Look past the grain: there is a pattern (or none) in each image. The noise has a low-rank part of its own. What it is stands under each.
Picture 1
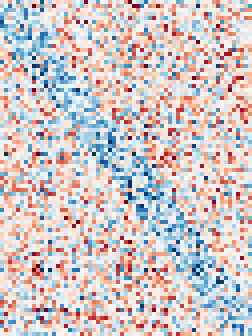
a diagonal band
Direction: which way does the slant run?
top left to bottom right
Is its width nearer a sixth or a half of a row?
a sixth
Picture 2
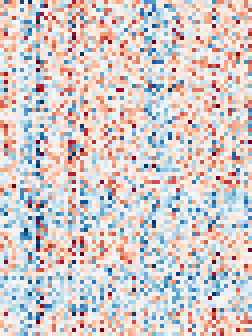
bands of rows crossing bands of columns
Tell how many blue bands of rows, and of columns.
2 and 2
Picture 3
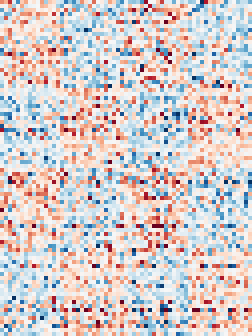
a checkerboard
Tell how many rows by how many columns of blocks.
4 by 4
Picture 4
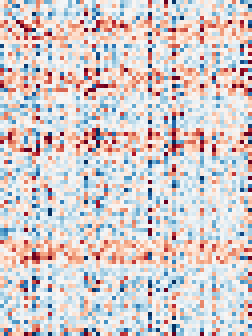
bands of rows
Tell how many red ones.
4
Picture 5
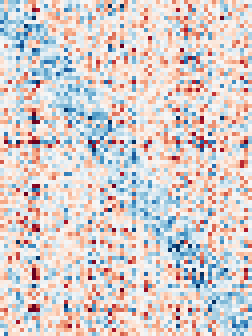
a diagonal band
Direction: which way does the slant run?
top left to bottom right
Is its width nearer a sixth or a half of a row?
a sixth
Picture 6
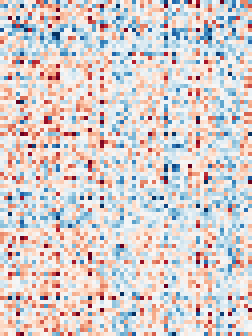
bands of rows crossing bands of columns
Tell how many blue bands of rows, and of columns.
2 and 3
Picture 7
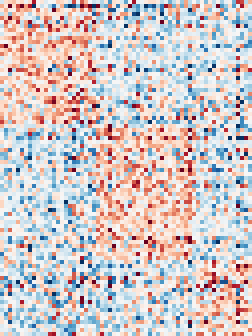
blocks along the diagonal
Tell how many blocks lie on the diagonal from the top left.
3
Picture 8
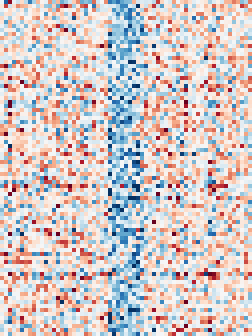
one band of columns
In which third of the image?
middle
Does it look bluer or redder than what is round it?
bluer
